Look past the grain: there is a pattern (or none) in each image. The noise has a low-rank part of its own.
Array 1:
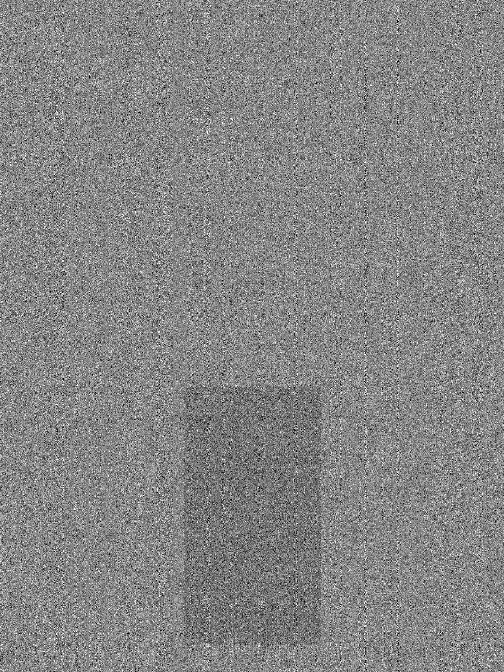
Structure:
one block
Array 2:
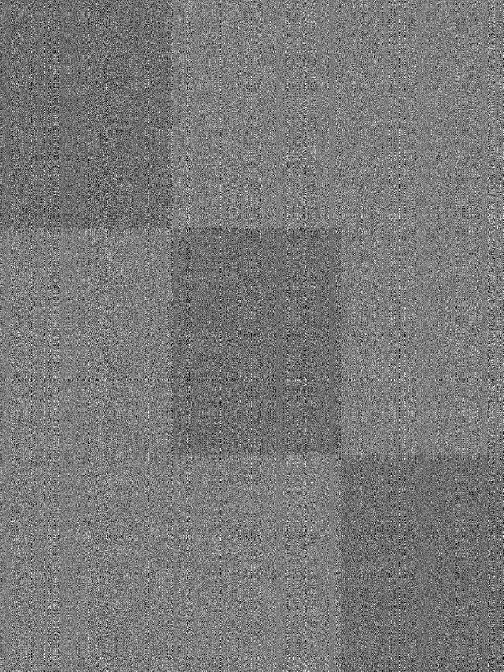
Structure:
blocks along the diagonal
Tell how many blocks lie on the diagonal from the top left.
3
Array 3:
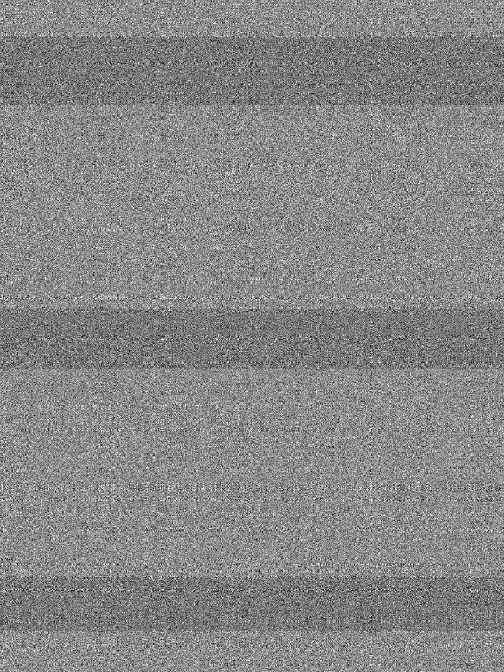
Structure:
bands of rows
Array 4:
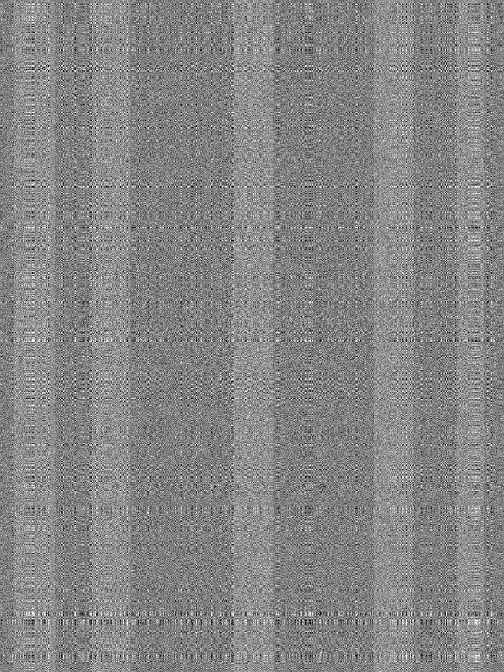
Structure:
bands of columns
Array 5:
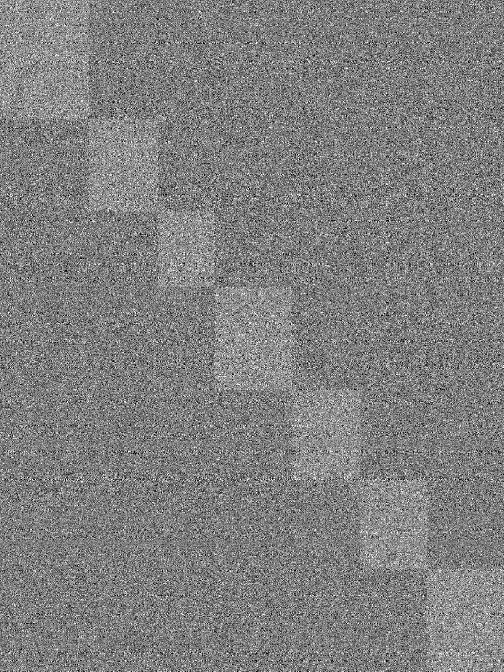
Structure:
blocks along the diagonal
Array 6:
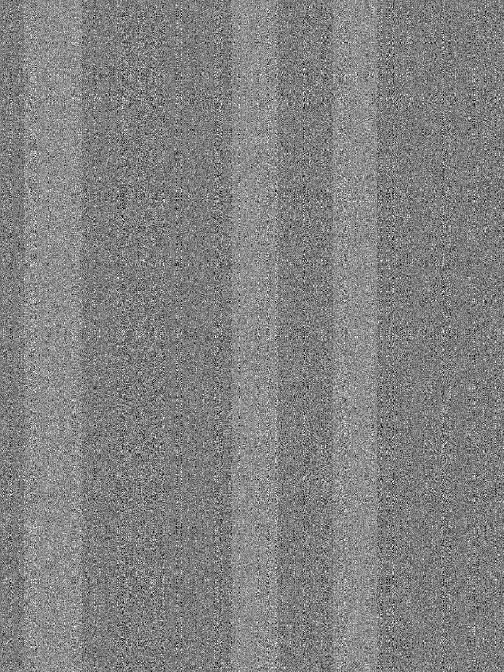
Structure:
bands of columns
